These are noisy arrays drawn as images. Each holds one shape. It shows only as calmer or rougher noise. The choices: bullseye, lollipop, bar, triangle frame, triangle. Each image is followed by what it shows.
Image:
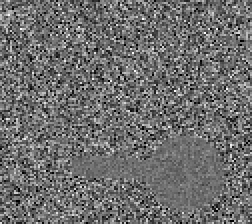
lollipop
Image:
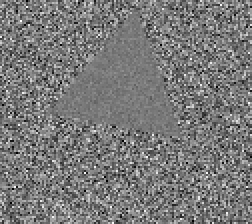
triangle
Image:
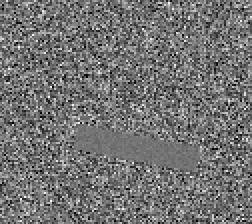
bar
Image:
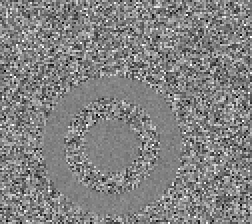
bullseye
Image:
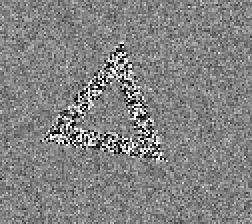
triangle frame
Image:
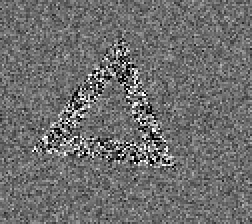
triangle frame
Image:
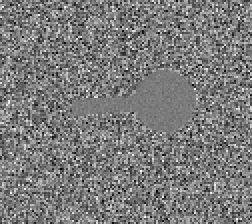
lollipop
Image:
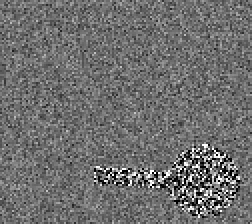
lollipop
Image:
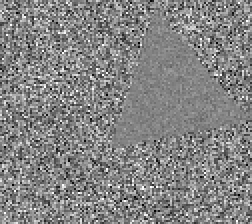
triangle
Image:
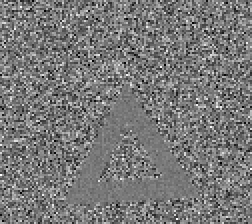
triangle frame
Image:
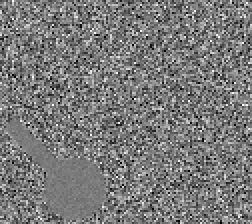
lollipop
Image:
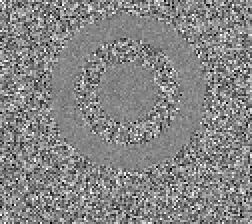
bullseye
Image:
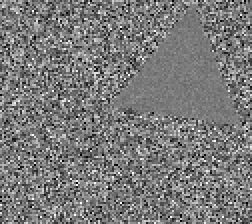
triangle
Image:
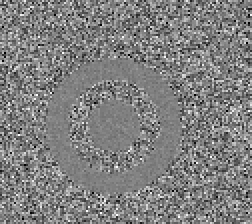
bullseye
